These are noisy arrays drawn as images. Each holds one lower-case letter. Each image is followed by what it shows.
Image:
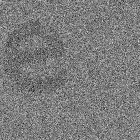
e
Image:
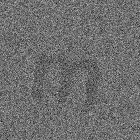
m
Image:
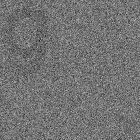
g
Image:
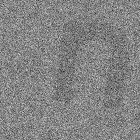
n
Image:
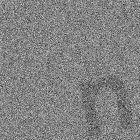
n
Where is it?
bottom right
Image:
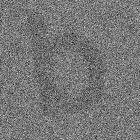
b
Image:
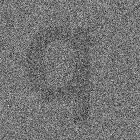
q
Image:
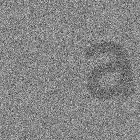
a
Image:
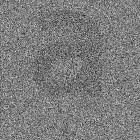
a
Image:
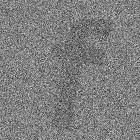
f
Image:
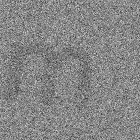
m
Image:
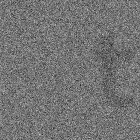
t
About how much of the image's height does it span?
half
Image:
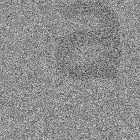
a
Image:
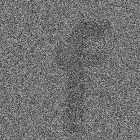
f
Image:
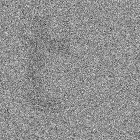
t
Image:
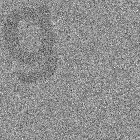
g
